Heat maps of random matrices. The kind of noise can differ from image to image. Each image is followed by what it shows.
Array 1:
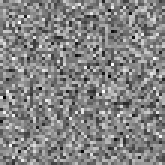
independent entries
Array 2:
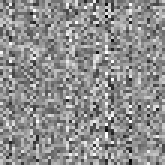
columns of uneven size
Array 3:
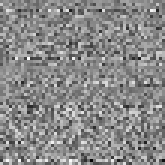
rows of uneven size
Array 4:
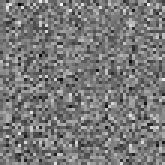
low rank plus noise
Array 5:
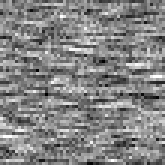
streaked along the rows
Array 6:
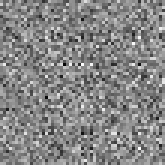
low rank plus noise
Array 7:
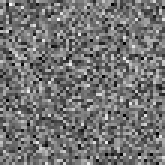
independent entries
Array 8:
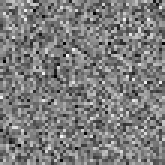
independent entries
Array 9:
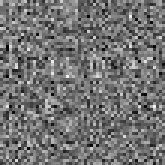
low rank plus noise
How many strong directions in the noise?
five to eight
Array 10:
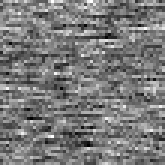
streaked along the rows
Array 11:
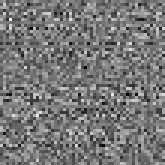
rows of uneven size
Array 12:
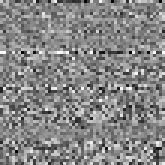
rows of uneven size
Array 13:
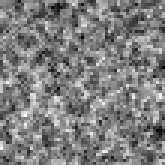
blotchy
